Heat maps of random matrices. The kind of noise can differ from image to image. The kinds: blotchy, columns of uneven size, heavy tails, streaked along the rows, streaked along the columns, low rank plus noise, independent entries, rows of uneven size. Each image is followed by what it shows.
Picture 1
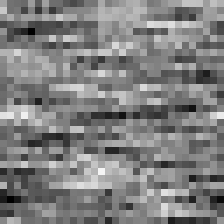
streaked along the rows
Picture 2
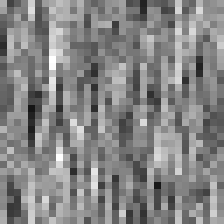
streaked along the columns
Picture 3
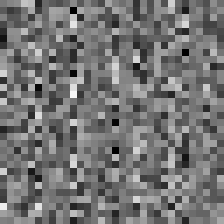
columns of uneven size
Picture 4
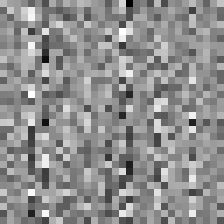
columns of uneven size
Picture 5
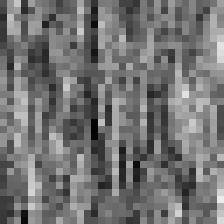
streaked along the columns
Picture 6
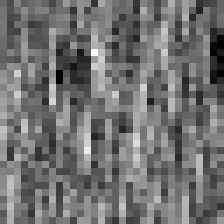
streaked along the columns
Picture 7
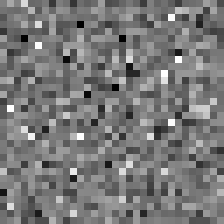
heavy tails
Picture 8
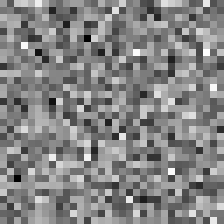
independent entries
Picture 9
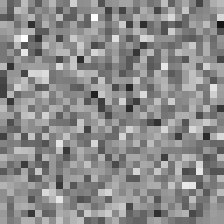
independent entries
